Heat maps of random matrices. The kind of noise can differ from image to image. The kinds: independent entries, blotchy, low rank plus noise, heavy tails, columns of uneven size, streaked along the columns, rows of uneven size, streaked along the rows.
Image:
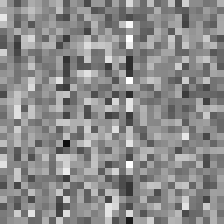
columns of uneven size
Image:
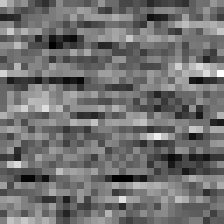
streaked along the rows
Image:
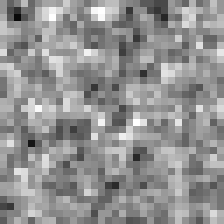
blotchy
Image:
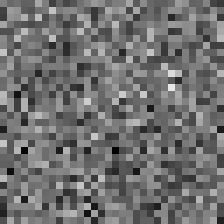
low rank plus noise
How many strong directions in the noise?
five to eight
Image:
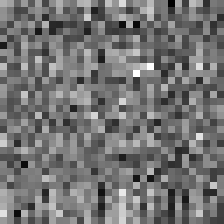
low rank plus noise
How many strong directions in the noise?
one
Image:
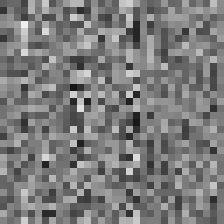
columns of uneven size
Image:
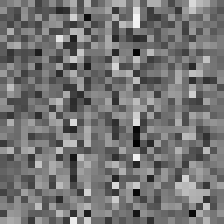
columns of uneven size
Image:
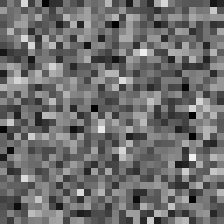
independent entries
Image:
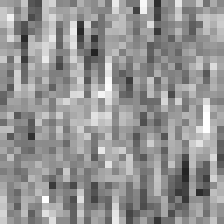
streaked along the columns
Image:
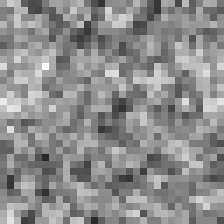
blotchy
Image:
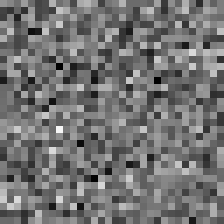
independent entries
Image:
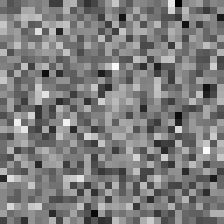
independent entries
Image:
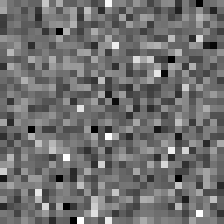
heavy tails
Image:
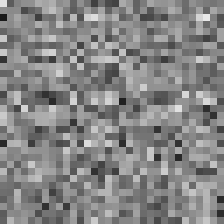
low rank plus noise
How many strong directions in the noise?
one
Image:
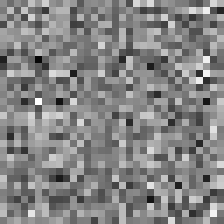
low rank plus noise
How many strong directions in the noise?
two
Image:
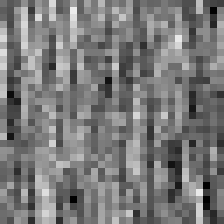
streaked along the columns
